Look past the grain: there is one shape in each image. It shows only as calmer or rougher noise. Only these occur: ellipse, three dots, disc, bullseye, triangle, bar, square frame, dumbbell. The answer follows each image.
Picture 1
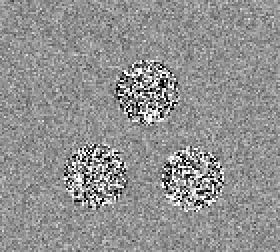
three dots
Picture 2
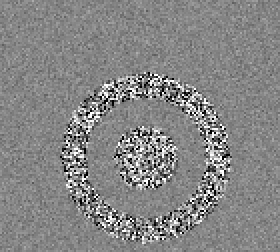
bullseye
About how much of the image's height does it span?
two thirds
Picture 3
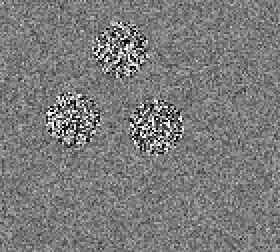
three dots
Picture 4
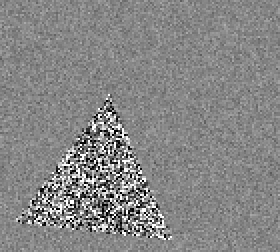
triangle
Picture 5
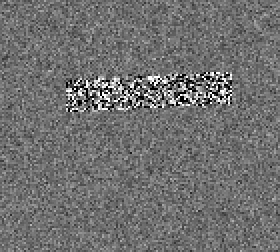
bar
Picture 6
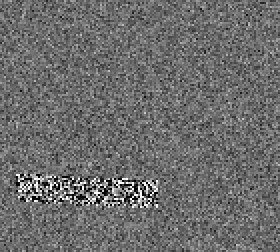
bar
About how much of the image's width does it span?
half
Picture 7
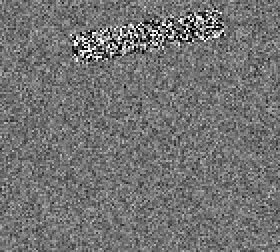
bar
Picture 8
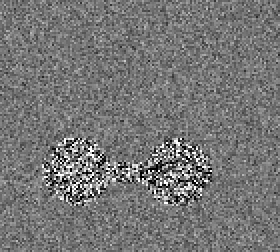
dumbbell
